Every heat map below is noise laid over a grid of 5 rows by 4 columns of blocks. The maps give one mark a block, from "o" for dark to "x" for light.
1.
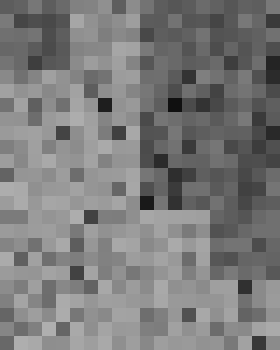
oxoo
xxoo
xxoo
xxxo
xxxx
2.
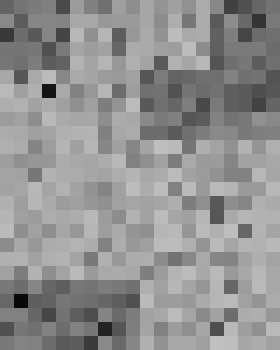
oxxo
xxoo
xxxx
xxxx
ooxx
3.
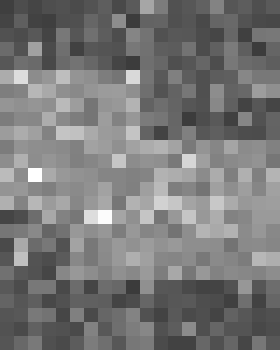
oooo
xxoo
xxxx
oxxx
oooo
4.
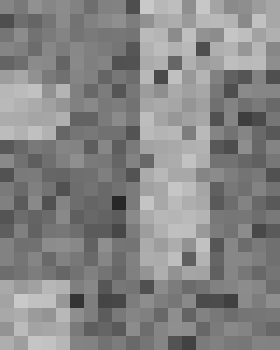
ooxx
xoxo
ooxo
ooxo
xooo
